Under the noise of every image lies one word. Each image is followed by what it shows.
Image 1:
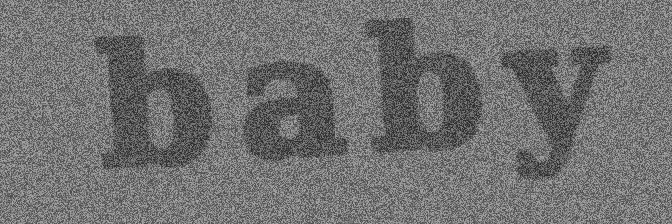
baby
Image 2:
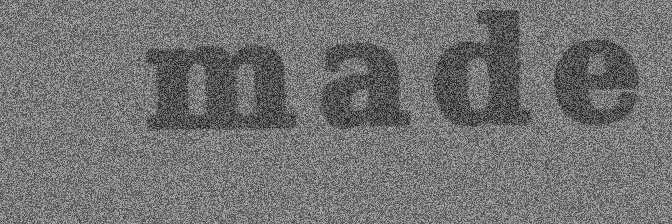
made
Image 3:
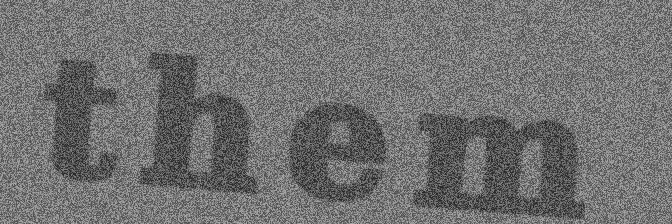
them
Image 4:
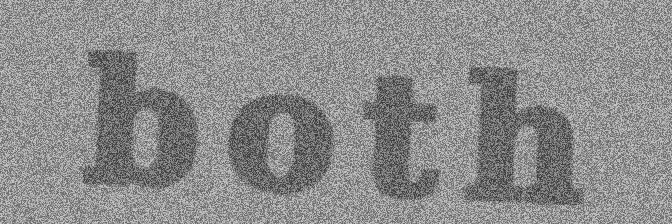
both
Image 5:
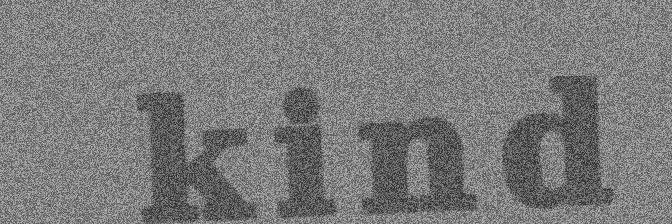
kind
